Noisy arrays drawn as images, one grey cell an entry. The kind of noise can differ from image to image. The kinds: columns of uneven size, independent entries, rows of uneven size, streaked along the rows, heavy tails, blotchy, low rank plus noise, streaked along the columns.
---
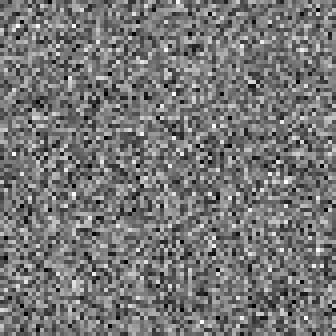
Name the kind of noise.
independent entries
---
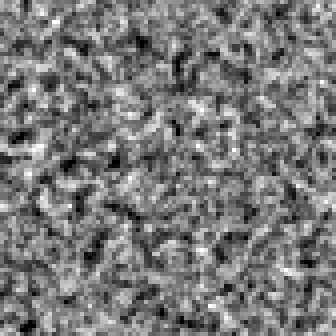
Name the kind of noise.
blotchy
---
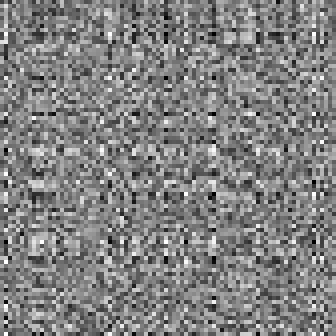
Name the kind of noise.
low rank plus noise
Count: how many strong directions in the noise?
one
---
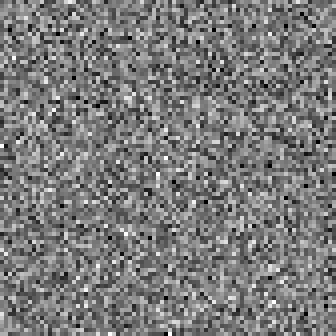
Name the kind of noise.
independent entries
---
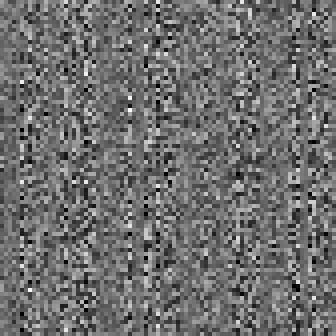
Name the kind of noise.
columns of uneven size
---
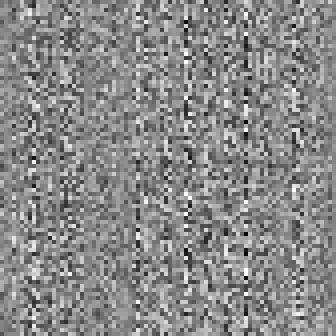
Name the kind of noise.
columns of uneven size
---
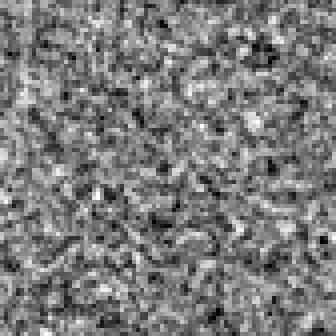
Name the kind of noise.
blotchy
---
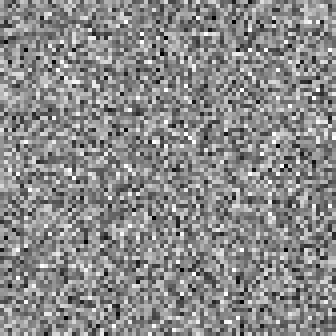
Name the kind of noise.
independent entries
